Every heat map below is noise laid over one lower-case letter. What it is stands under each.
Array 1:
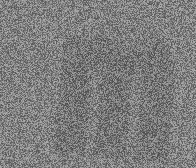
dark m
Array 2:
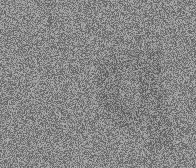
dark q
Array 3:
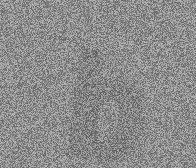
dark b
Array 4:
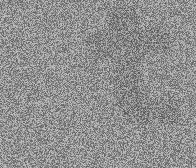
dark t
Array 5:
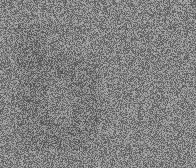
dark b
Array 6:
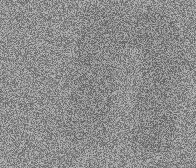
dark n
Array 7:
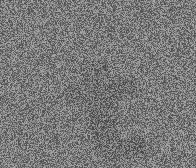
dark t
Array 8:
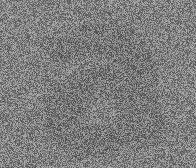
dark a
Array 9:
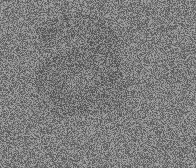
dark a
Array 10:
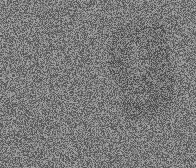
dark g
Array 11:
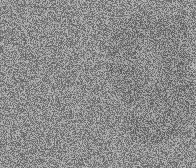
dark g
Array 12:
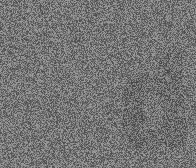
dark d
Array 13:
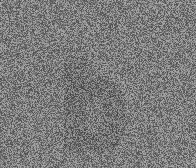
dark b
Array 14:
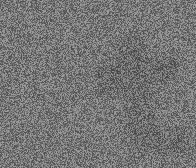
dark t
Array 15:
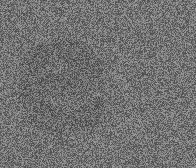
dark e
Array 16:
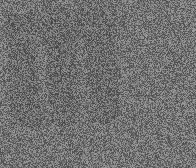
dark m
